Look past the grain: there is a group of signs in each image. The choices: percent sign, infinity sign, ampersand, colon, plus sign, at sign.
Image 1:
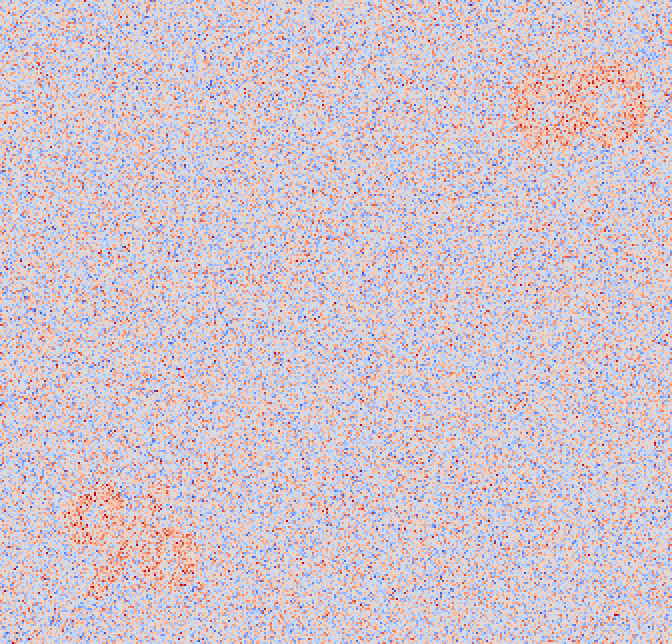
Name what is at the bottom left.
percent sign
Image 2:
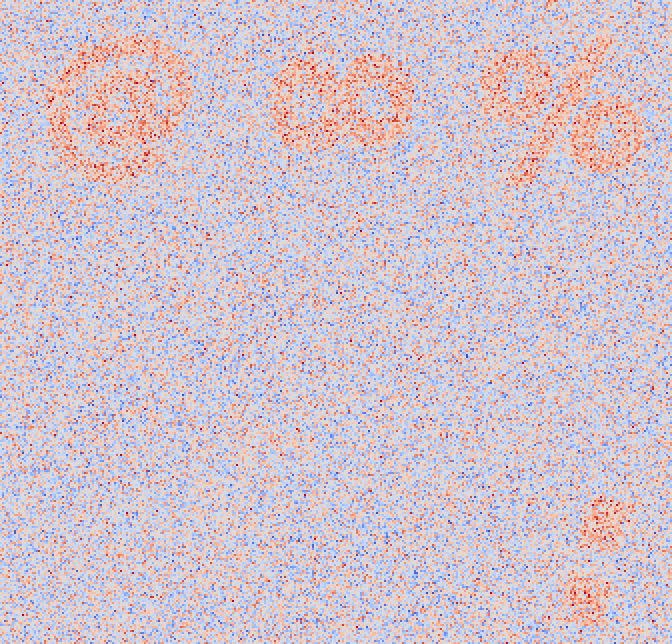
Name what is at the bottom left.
nothing
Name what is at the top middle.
infinity sign
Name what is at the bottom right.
colon
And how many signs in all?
4
